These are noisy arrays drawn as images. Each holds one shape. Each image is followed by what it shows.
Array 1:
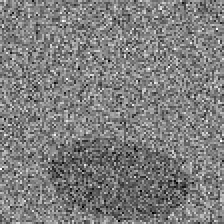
ellipse
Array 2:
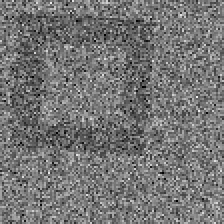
square frame
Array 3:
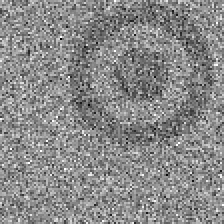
bullseye
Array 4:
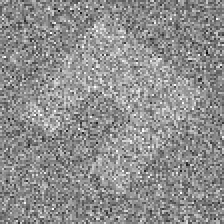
square with a notch
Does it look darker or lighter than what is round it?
lighter
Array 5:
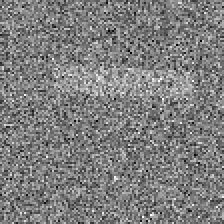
bar
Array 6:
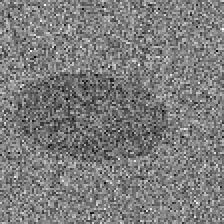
ellipse
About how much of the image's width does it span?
two thirds
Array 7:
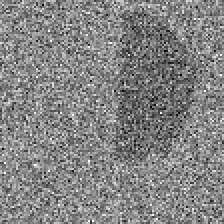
half disc
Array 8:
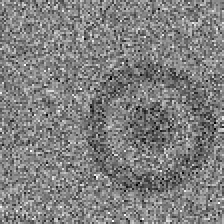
bullseye
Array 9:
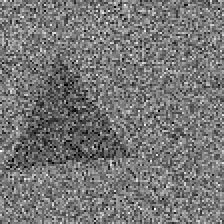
triangle
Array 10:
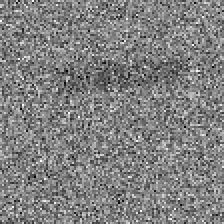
bar
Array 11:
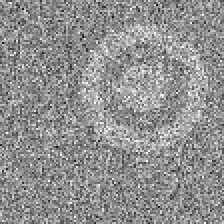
bullseye
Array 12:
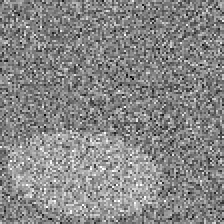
ellipse
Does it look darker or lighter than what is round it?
lighter
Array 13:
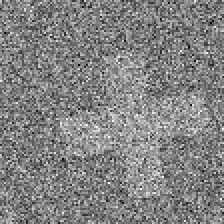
cross
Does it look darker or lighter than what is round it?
lighter
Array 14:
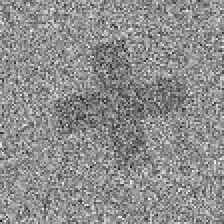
cross
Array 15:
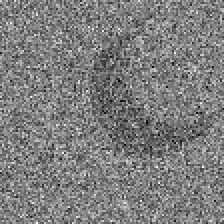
crescent
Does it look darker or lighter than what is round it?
darker
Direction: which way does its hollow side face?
up and right
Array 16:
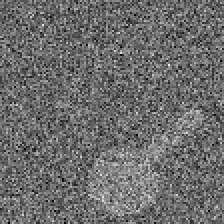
lollipop
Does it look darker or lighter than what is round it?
lighter
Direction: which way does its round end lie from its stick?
down and left
